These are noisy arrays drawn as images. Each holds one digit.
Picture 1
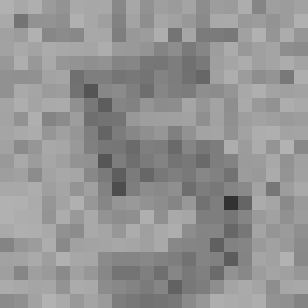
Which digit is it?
5
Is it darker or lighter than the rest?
darker
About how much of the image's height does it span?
nearly all
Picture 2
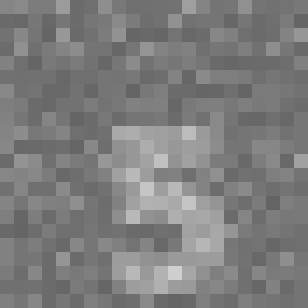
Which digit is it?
5
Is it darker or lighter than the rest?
lighter
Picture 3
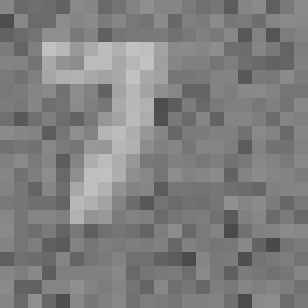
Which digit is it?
7
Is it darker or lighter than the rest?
lighter
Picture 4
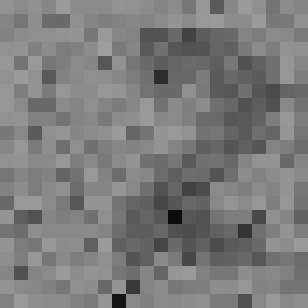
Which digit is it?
2
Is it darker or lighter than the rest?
darker
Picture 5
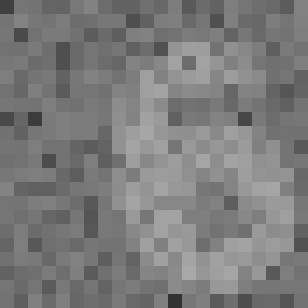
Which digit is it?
6
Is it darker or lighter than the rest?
lighter
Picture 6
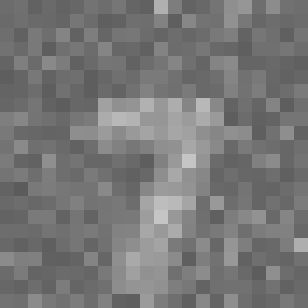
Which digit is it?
7
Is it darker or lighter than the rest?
lighter
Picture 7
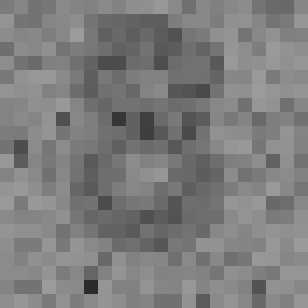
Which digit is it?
8
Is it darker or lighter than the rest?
darker
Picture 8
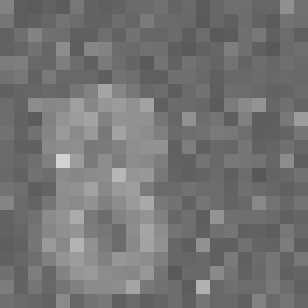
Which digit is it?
8
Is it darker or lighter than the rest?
lighter
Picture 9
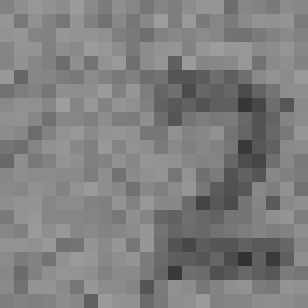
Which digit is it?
2
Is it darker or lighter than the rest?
darker
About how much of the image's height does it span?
two thirds
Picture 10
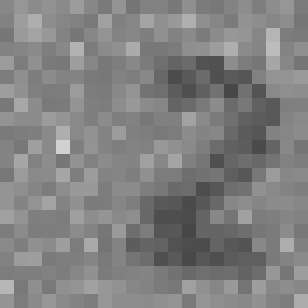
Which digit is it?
2
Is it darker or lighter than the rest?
darker
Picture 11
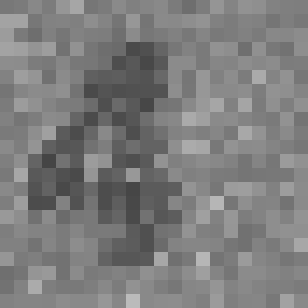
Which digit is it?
4
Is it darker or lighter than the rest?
darker
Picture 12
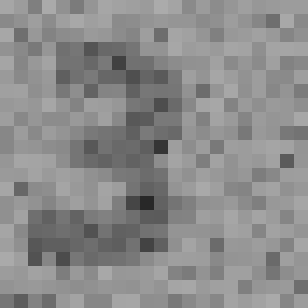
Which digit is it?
3
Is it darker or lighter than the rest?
darker
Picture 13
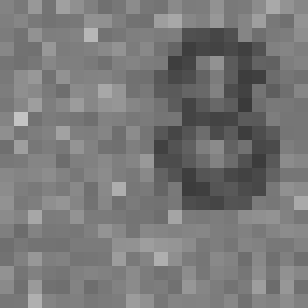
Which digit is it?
8
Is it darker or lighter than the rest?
darker
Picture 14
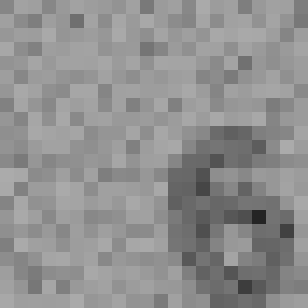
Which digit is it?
6
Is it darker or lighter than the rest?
darker
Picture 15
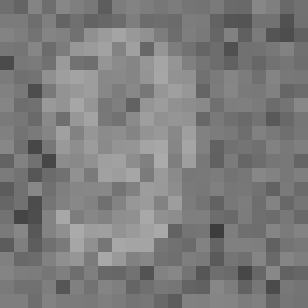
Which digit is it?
9
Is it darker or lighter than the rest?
lighter
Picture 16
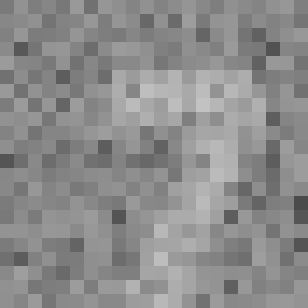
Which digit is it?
7
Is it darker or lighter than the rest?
lighter
